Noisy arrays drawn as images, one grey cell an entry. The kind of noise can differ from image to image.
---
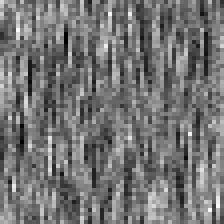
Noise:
streaked along the columns
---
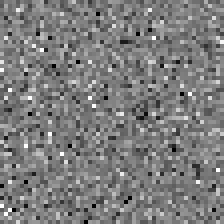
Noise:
heavy tails
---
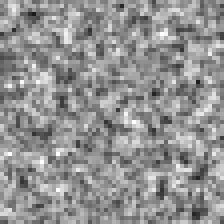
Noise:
blotchy
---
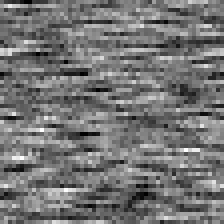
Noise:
streaked along the rows
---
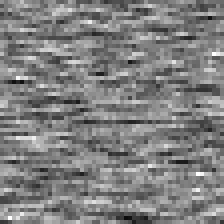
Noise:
streaked along the rows
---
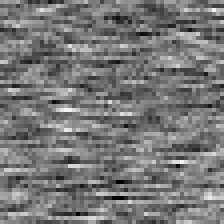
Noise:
streaked along the rows
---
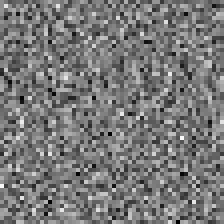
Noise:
low rank plus noise
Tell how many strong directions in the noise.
five to eight
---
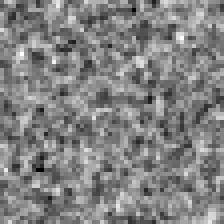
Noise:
blotchy
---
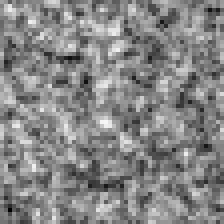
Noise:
blotchy
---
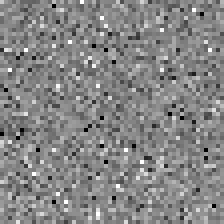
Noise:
heavy tails
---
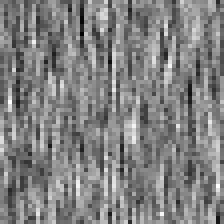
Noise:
streaked along the columns
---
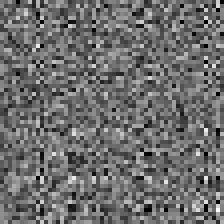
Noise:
low rank plus noise
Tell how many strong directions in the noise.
one
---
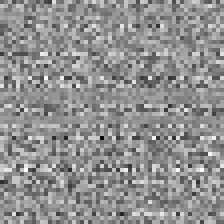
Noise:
rows of uneven size
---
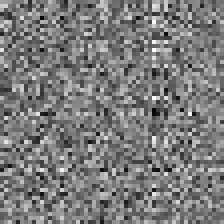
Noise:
low rank plus noise
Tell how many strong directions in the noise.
two
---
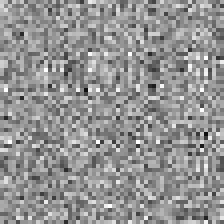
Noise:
low rank plus noise
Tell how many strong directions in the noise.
three or four
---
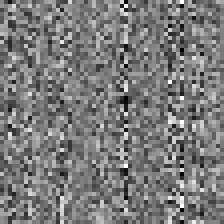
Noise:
columns of uneven size
